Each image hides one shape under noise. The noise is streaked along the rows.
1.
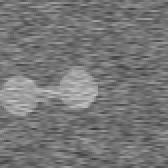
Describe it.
light dumbbell
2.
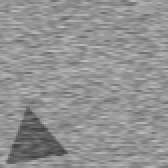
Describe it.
dark triangle, bottom left
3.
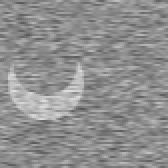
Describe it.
light crescent
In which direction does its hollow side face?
up
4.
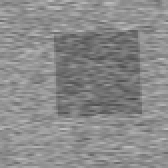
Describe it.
dark square
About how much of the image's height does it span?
half
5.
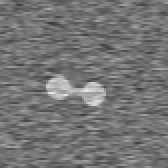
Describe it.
light dumbbell, centre
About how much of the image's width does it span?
a third
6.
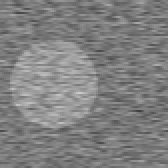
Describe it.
light disc
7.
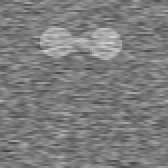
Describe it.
light dumbbell
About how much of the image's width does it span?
half
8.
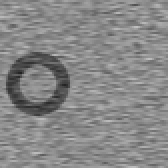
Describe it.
dark ring, middle left
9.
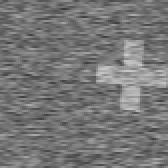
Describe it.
light cross, middle right
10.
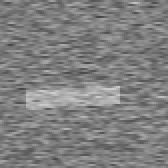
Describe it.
light bar
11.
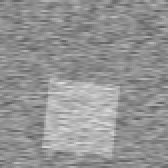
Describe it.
light square
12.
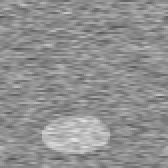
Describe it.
light ellipse, bottom middle
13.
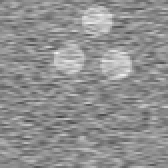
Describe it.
light three dots
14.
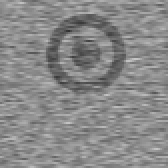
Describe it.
dark bullseye
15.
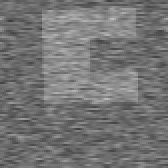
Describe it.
light square with a notch
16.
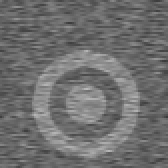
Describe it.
light bullseye
